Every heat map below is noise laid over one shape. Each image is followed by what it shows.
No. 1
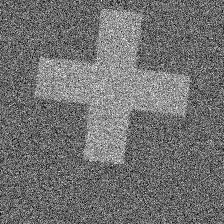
light cross
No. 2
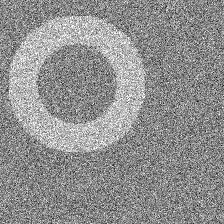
light ring
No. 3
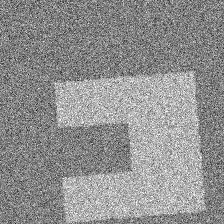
light square with a notch
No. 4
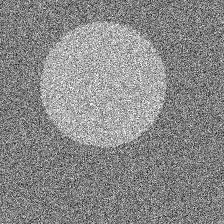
light disc
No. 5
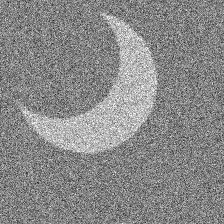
light crescent
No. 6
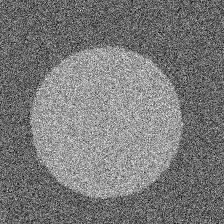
light disc
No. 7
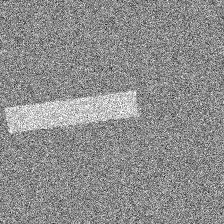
light bar
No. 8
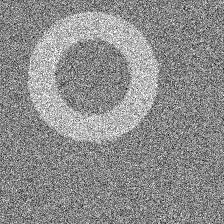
light ring
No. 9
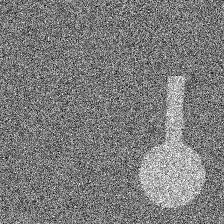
light lollipop
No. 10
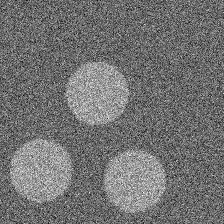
light three dots
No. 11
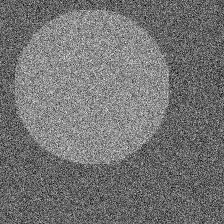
light disc
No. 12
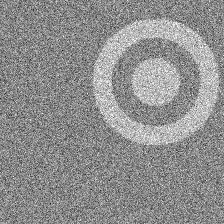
light bullseye
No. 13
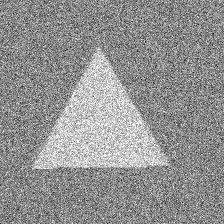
light triangle
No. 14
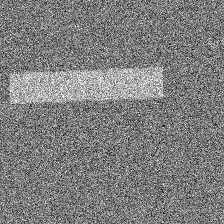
light bar
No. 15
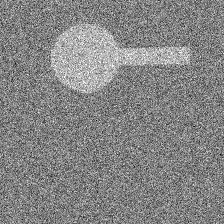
light lollipop
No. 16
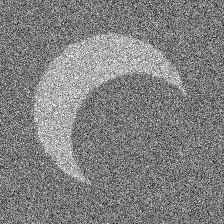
light crescent
